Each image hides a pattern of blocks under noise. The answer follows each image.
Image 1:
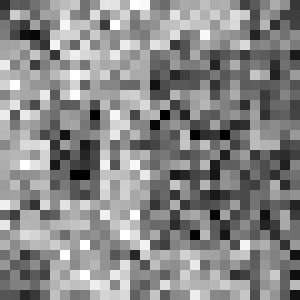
top and bottom mirror each other
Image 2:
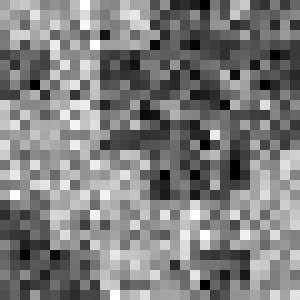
mirrored about the diagonal from the bottom left
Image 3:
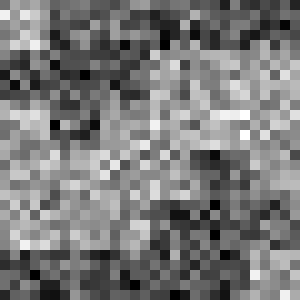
the same after a half turn
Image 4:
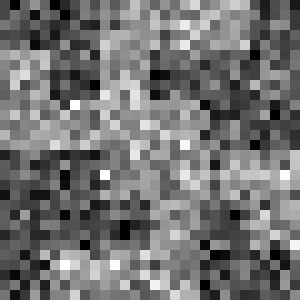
the same after a half turn
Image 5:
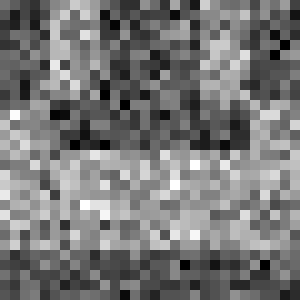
left and right mirror each other
